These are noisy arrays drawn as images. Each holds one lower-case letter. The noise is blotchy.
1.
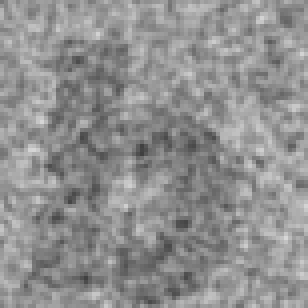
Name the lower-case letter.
b
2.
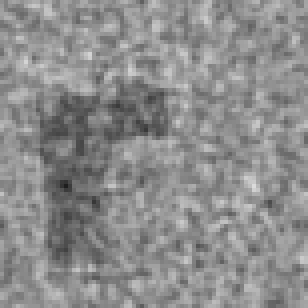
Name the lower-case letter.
r
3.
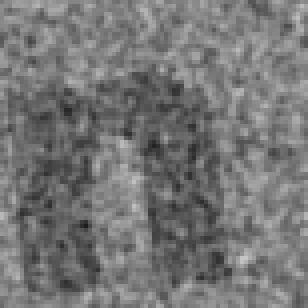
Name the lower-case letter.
n
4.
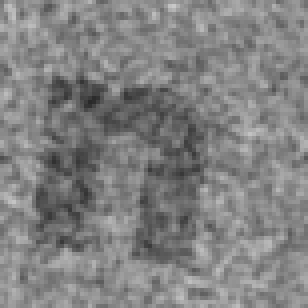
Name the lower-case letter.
n
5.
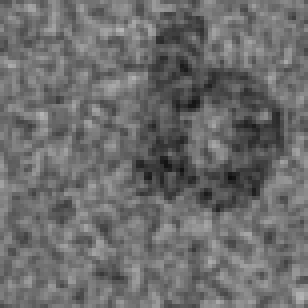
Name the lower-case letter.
b
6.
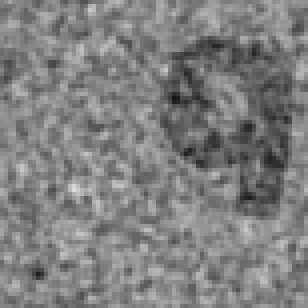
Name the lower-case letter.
q
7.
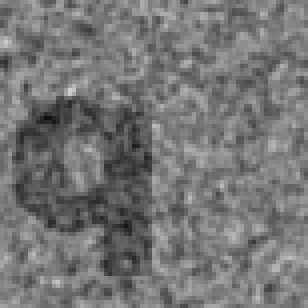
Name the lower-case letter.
q
